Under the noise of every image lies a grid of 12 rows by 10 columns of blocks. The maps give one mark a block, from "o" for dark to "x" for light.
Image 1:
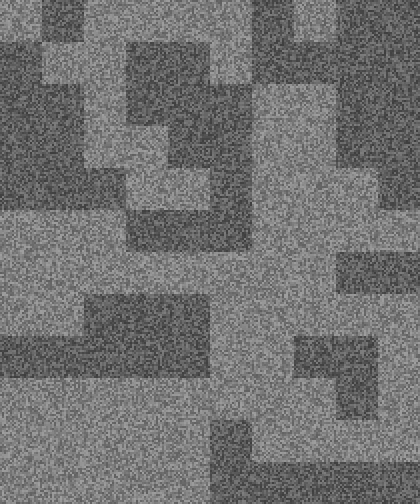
xoxxxxoxoo
oxxooxoooo
ooxoooxxoo
ooxxooxxoo
oooxxoxxxo
xxxoooxxxx
xxxxxxxxoo
xxoooxxxxx
oooooxxoox
xxxxxxxxox
xxxxxoxxxx
xxxxxooooo
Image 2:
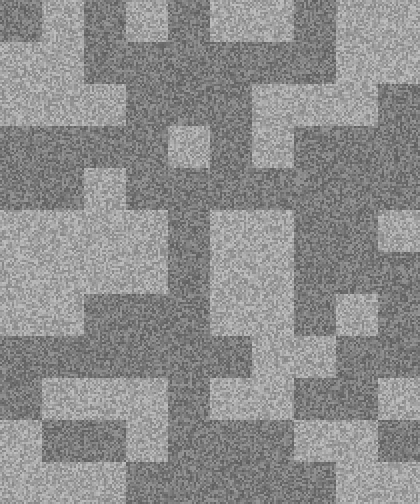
oxoxoxxoxx
xxooooooxx
xxxoooxxxo
ooooxoxooo
ooxooooooo
xxxxoxxoox
xxxxoxxooo
xxoooxxoxo
ooooooxxoo
oxxxoxxoox
xooxoooxxo
xxxoooooxx
